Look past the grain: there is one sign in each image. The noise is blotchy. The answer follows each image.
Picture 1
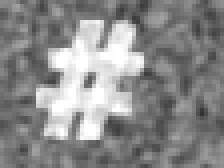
hash sign
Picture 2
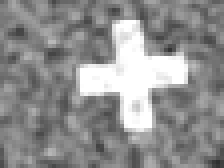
plus sign
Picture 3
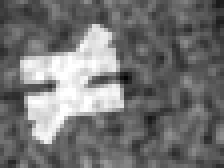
not-equal sign
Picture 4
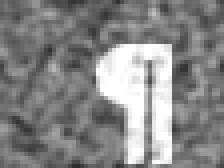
pilcrow
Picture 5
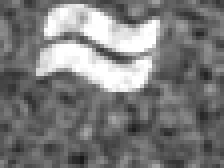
approximately sign
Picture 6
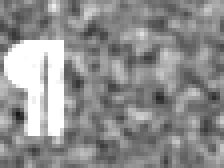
pilcrow
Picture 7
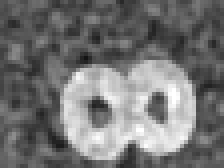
infinity sign
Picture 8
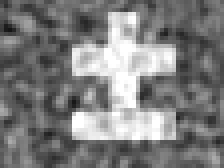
plus-minus sign
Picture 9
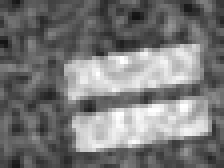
equals sign
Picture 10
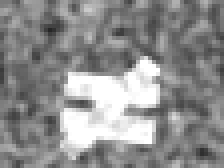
not-equal sign
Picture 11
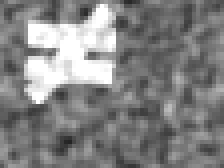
not-equal sign
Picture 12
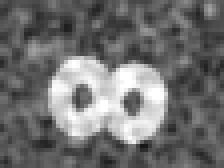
infinity sign
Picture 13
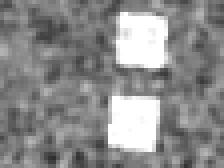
colon
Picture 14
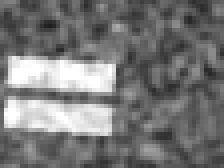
equals sign
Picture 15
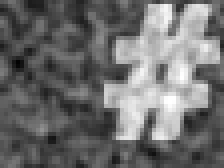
hash sign
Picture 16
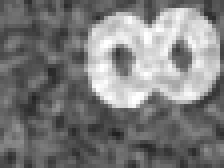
infinity sign
